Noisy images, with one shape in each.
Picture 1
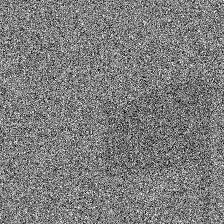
flag
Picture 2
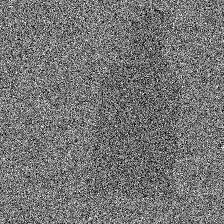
bottle
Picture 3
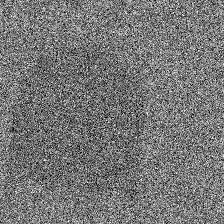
ghost
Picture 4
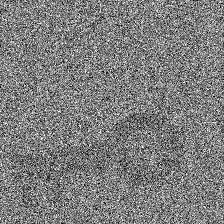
key
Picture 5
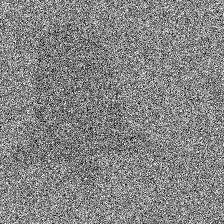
bell
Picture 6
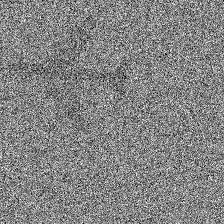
airplane
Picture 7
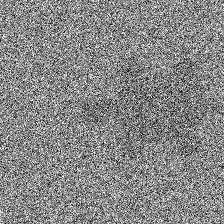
turtle
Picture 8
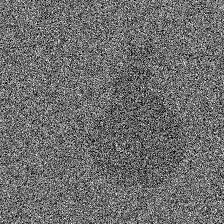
pear
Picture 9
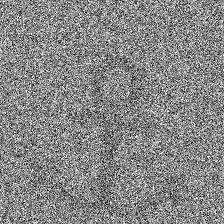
anchor
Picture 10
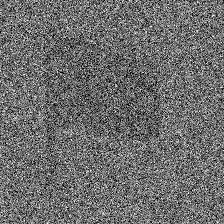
flag
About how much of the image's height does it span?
two thirds
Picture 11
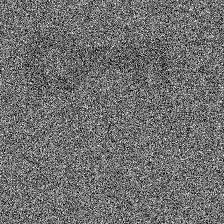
key
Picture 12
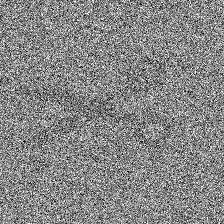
pair of scissors
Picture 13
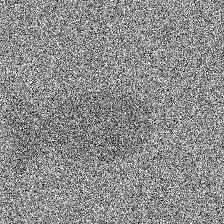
fish
